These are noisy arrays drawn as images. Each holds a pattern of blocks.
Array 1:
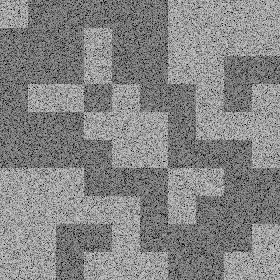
mirrored about the diagonal from the top left
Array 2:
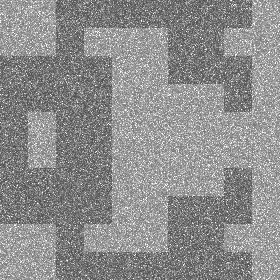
top and bottom mirror each other
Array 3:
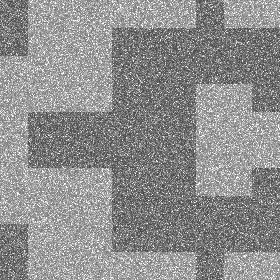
top and bottom mirror each other
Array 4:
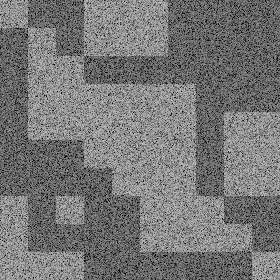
mirrored about the diagonal from the bottom left
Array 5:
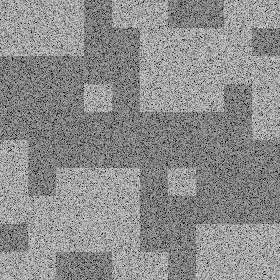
the same after a half turn
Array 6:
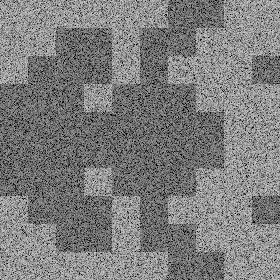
top and bottom mirror each other
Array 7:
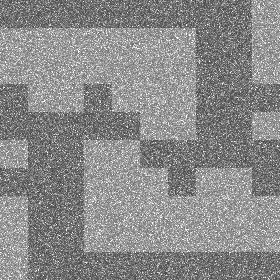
the same after a half turn
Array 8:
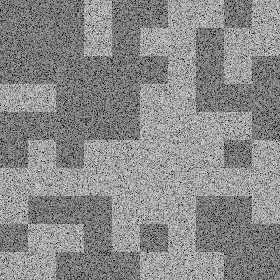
mirrored about the diagonal from the top left
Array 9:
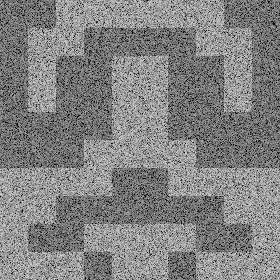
left and right mirror each other
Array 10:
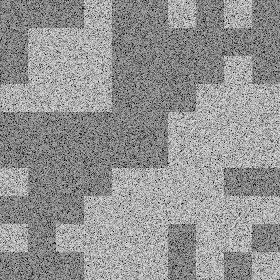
mirrored about the diagonal from the top left
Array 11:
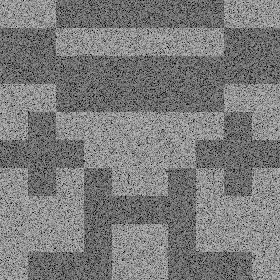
left and right mirror each other
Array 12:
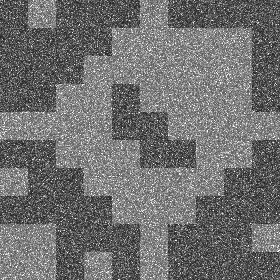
mirrored about the diagonal from the bottom left
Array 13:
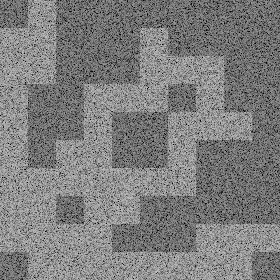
mirrored about the diagonal from the bottom left
